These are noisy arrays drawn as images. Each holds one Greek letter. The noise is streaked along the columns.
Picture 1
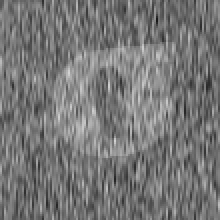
sigma
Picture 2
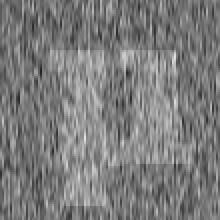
mu
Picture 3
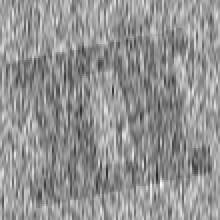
pi
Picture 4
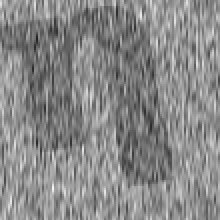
eta
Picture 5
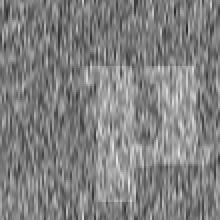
mu
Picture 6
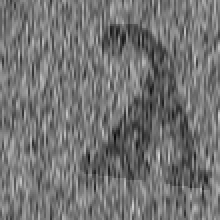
lambda
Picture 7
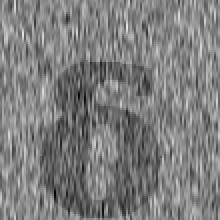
delta
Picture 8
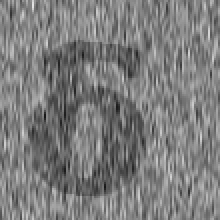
delta
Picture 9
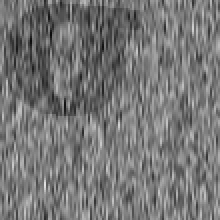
sigma
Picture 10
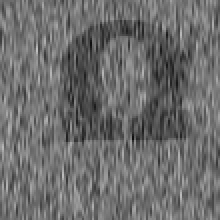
omega
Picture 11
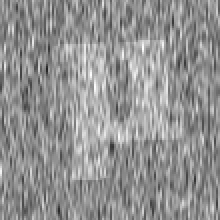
mu
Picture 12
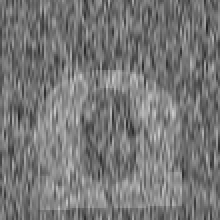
omega
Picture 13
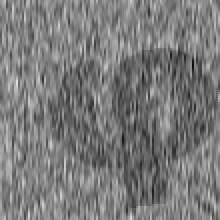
phi
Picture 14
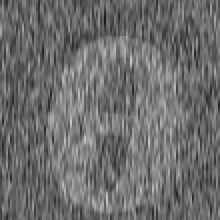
theta
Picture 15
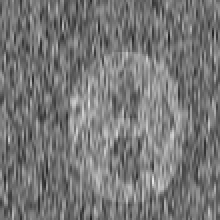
theta
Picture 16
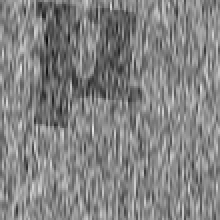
mu
